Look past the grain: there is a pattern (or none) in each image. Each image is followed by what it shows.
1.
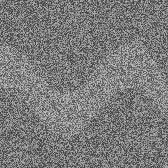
a wavy band
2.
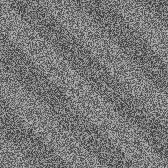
diagonal stripes
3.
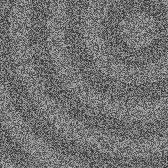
rings round one point
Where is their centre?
top right
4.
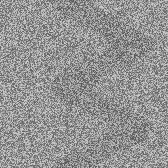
a wavy band
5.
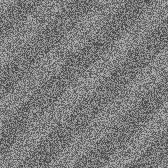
diagonal stripes
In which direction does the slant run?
bottom left to top right
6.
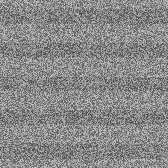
horizontal stripes
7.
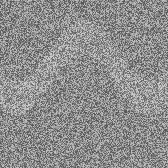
a wavy band
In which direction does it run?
left to right
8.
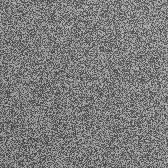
a smooth slope
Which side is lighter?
top right
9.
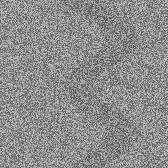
a wavy band
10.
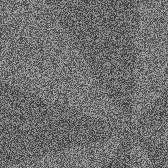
spokes from one point
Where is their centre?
bottom right
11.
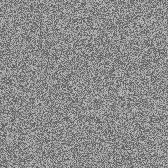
only noise
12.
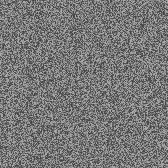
only noise
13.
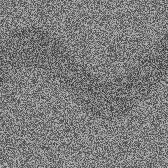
a wavy band
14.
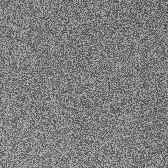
a smooth slope
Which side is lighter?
bottom left
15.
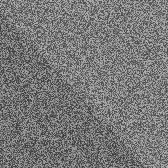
a sharp edge
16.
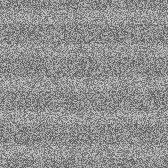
horizontal stripes
